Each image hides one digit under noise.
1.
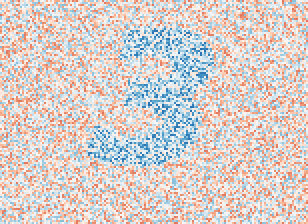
3
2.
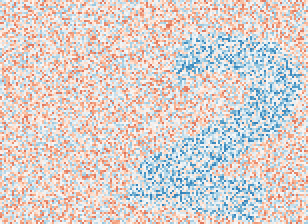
2
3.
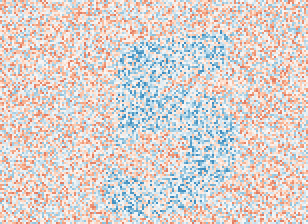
5
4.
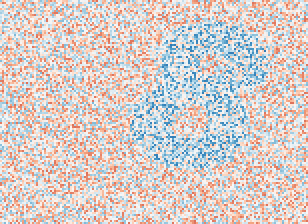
8
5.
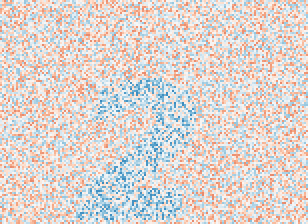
2
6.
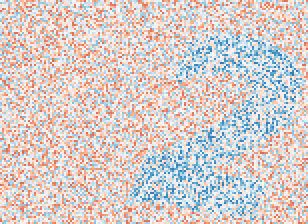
2
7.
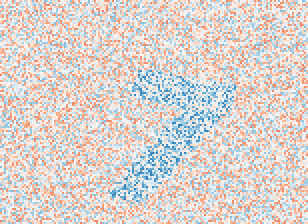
7
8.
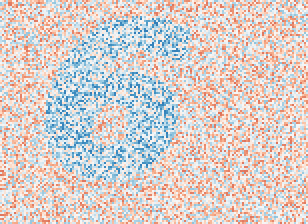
6
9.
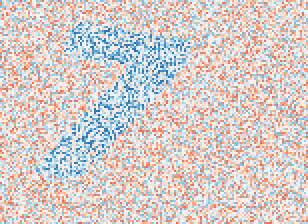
7
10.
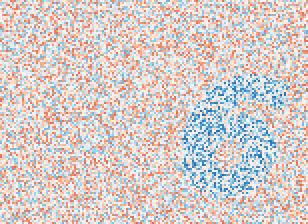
6
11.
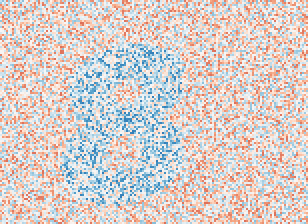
8
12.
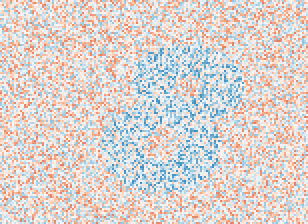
8
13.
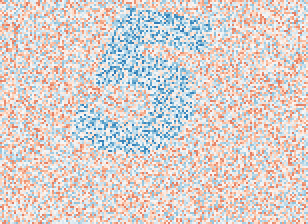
5
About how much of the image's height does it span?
two thirds
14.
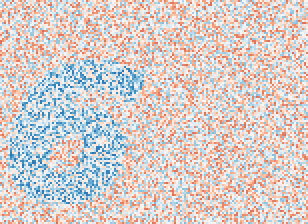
6
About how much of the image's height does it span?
two thirds
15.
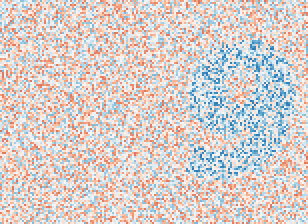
9
